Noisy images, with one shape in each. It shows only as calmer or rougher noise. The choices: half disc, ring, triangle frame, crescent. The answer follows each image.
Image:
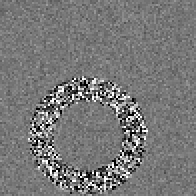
ring
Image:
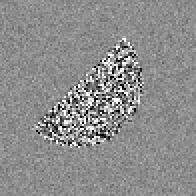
half disc
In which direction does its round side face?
down and right
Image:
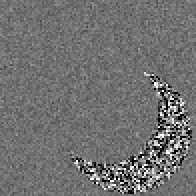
crescent
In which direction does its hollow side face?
up and left
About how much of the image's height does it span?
two thirds
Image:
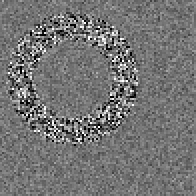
ring
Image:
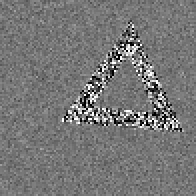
triangle frame
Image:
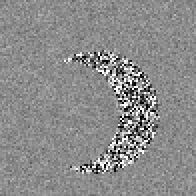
crescent
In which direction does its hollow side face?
left
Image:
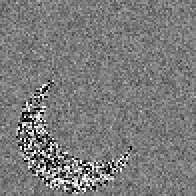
crescent
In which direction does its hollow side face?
up and right
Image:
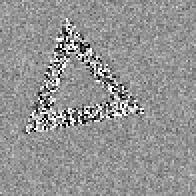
triangle frame
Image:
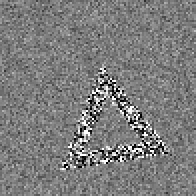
triangle frame
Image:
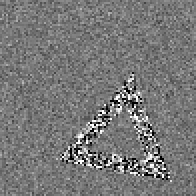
triangle frame
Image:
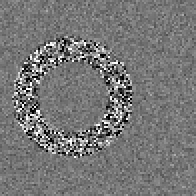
ring
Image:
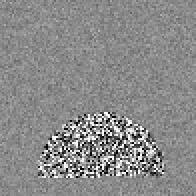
half disc
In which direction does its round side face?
up
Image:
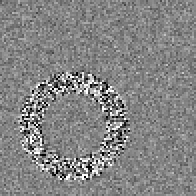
ring
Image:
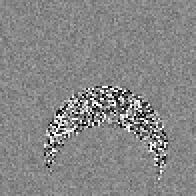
crescent
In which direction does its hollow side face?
down
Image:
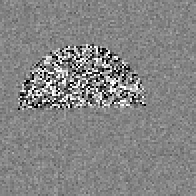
half disc
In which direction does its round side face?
up
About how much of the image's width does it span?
two thirds
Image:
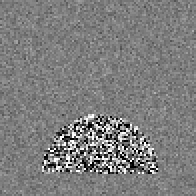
half disc
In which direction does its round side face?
up
